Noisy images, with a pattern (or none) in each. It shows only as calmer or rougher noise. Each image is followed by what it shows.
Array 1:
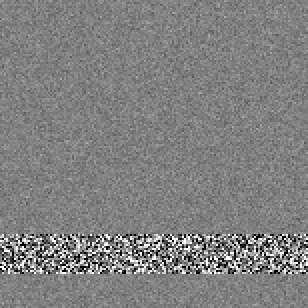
one band of rows
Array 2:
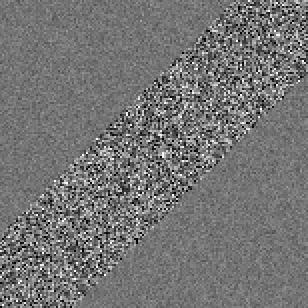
a diagonal band
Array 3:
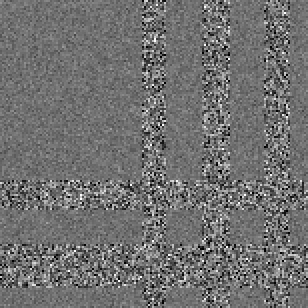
bands of rows crossing bands of columns
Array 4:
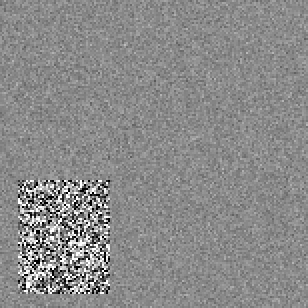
one block
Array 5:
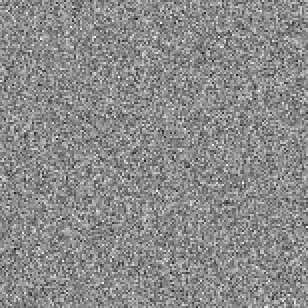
only noise
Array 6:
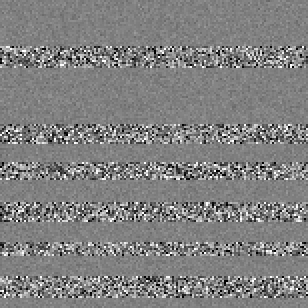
bands of rows
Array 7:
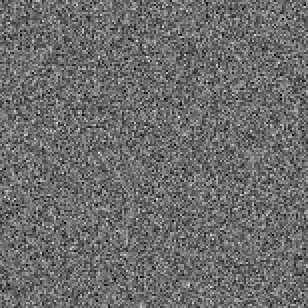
only noise
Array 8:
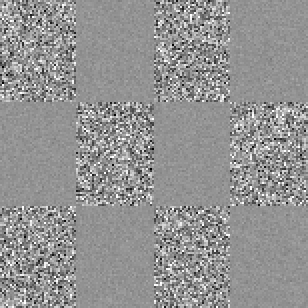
a checkerboard
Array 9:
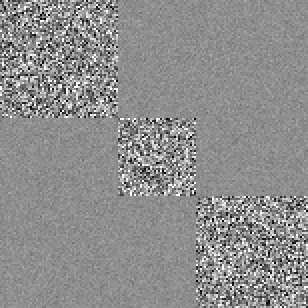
blocks along the diagonal
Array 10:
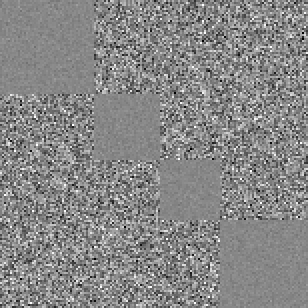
blocks along the diagonal
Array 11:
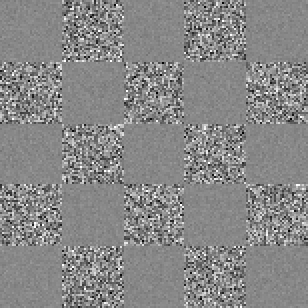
a checkerboard
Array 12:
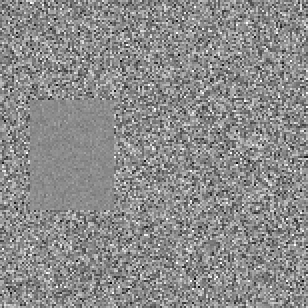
one block
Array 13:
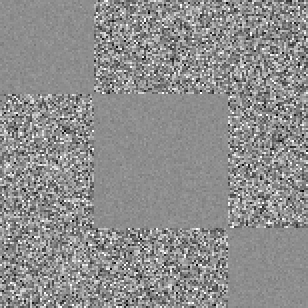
blocks along the diagonal
